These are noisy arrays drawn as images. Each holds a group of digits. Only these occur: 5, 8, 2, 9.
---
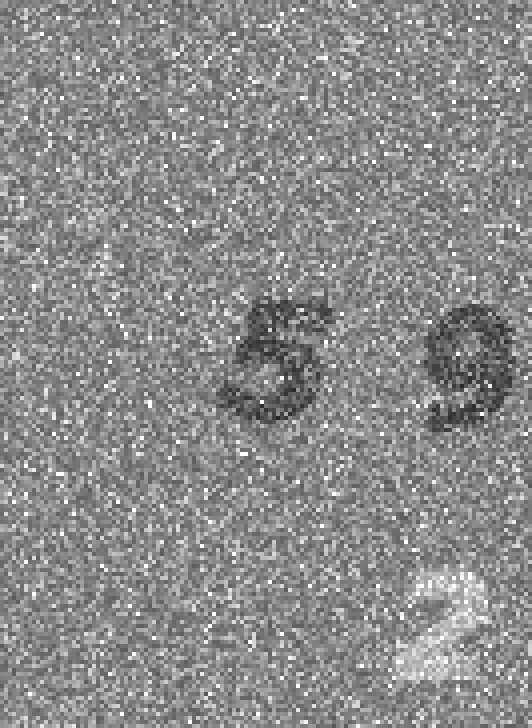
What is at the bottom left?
nothing
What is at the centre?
5
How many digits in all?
3
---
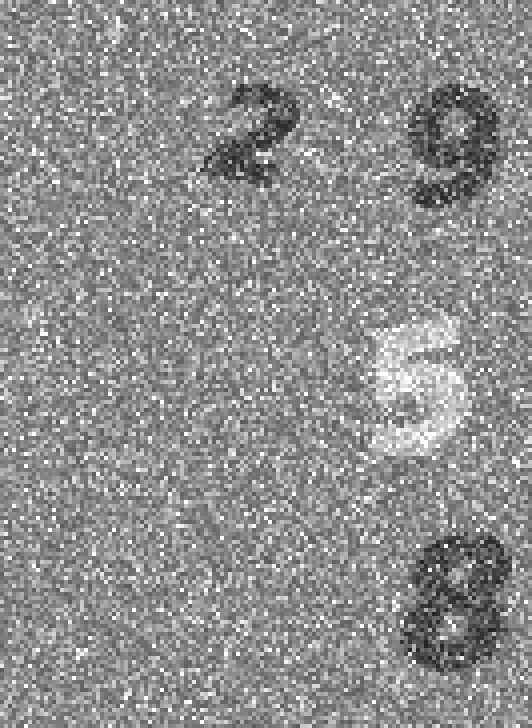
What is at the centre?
nothing
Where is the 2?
top middle
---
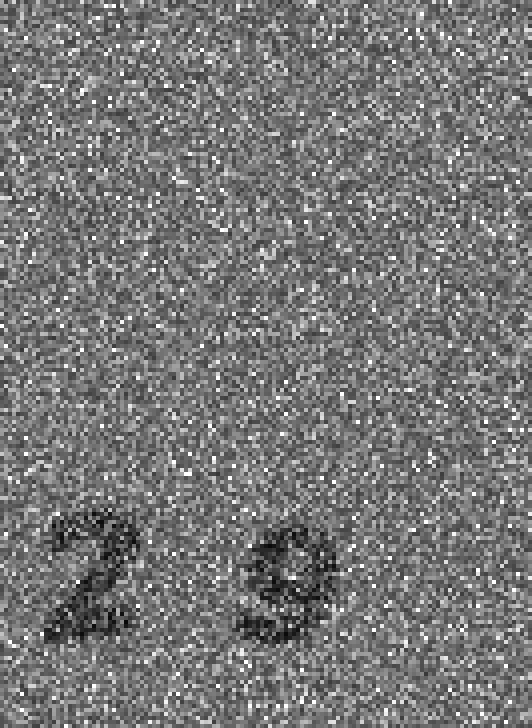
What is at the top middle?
nothing
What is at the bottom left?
2
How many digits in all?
2
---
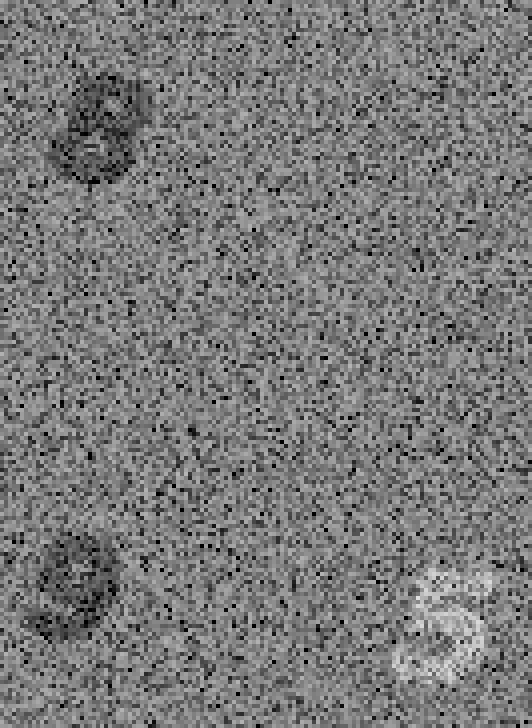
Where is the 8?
top left
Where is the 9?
bottom left
